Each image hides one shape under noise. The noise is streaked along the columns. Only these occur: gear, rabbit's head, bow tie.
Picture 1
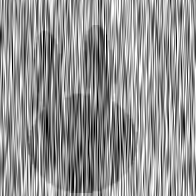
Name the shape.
rabbit's head
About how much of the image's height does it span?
nearly all
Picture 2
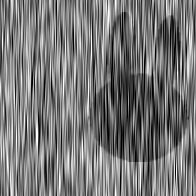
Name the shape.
rabbit's head
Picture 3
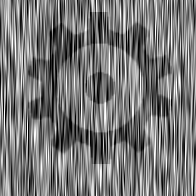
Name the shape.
gear
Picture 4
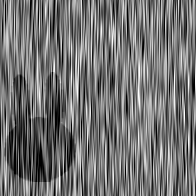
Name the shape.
rabbit's head
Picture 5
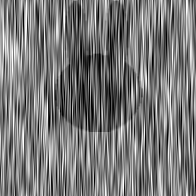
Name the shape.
rabbit's head
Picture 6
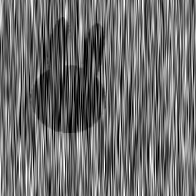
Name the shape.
rabbit's head
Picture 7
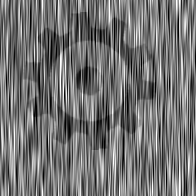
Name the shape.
gear
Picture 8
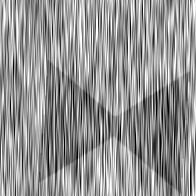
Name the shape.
bow tie
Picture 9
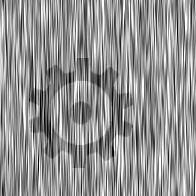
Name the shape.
gear
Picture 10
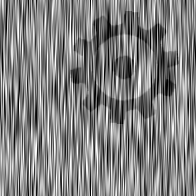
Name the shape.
gear
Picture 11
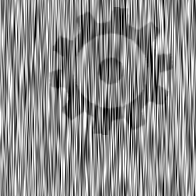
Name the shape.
gear
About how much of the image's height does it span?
two thirds
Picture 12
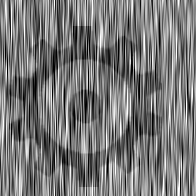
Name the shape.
gear
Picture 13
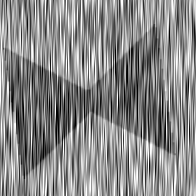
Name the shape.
bow tie
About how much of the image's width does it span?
nearly all
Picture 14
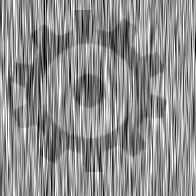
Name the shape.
gear
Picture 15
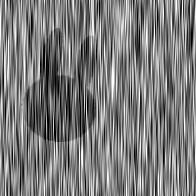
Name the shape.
rabbit's head
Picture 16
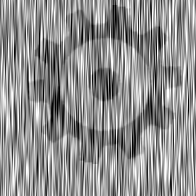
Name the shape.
gear
